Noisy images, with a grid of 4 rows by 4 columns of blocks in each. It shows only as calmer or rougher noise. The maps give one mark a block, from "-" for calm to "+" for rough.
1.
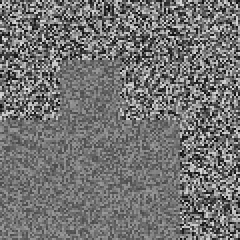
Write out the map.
++++
+-++
---+
---+
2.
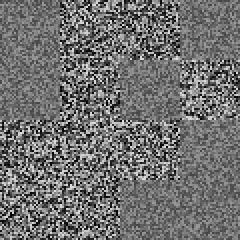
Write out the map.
-++-
-+-+
+++-
++--
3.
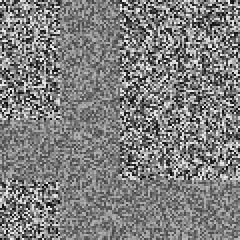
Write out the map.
+-++
+-++
--++
+---
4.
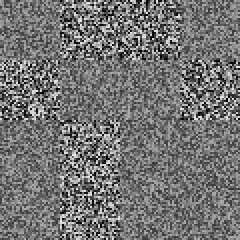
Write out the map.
-++-
+--+
-+--
-+--
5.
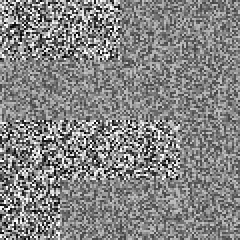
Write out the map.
++--
----
+++-
+---
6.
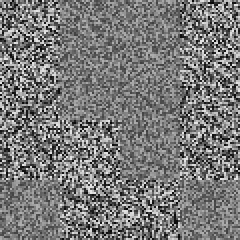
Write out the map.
+--+
+--+
++-+
-++-
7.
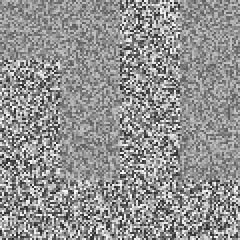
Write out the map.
--+-
+-+-
+-+-
++++
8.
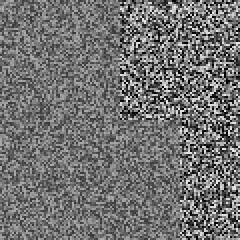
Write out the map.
--++
--++
---+
---+
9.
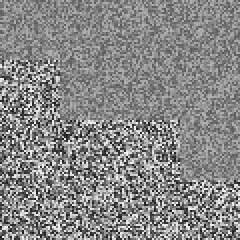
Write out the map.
----
+---
+++-
++++
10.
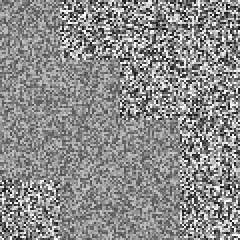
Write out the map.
-+++
--++
---+
+--+
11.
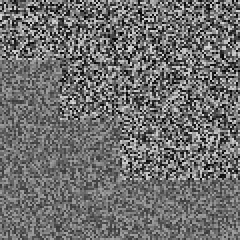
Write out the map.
++++
-+++
--++
----
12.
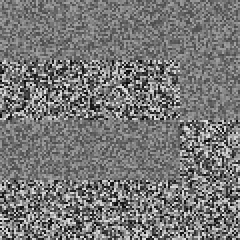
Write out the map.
----
+++-
---+
++++
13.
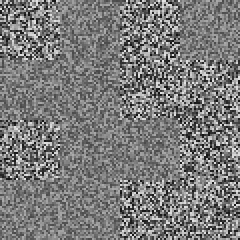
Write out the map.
+-+-
--++
+--+
--++
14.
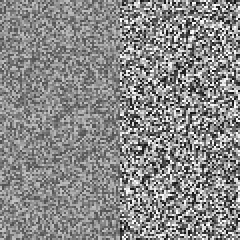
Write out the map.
--++
--++
--++
--++
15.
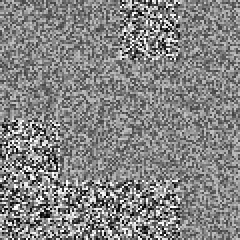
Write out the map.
--+-
----
+---
+++-
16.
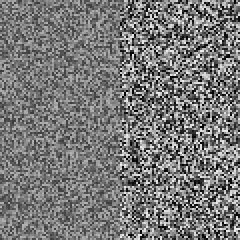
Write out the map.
--++
--++
--++
--++
